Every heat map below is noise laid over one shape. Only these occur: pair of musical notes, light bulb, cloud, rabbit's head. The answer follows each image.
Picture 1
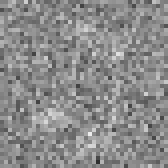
pair of musical notes
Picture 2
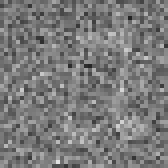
pair of musical notes
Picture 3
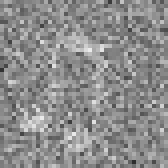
pair of musical notes
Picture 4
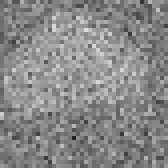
cloud
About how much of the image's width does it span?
nearly all
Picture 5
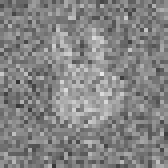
rabbit's head
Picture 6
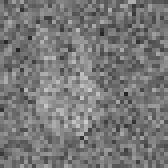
rabbit's head
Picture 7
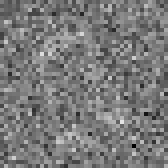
pair of musical notes
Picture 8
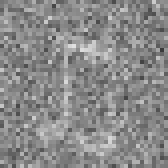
pair of musical notes
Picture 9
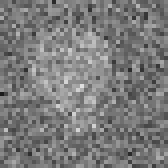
light bulb
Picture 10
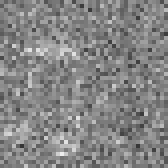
pair of musical notes
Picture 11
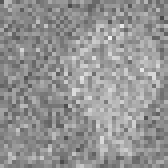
light bulb
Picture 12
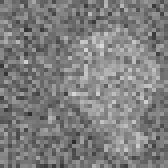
light bulb
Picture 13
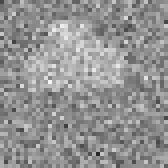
cloud
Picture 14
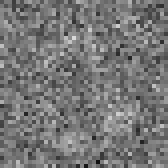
pair of musical notes
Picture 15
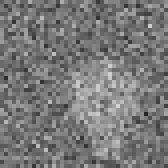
light bulb
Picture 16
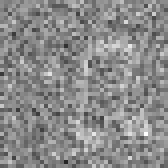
pair of musical notes
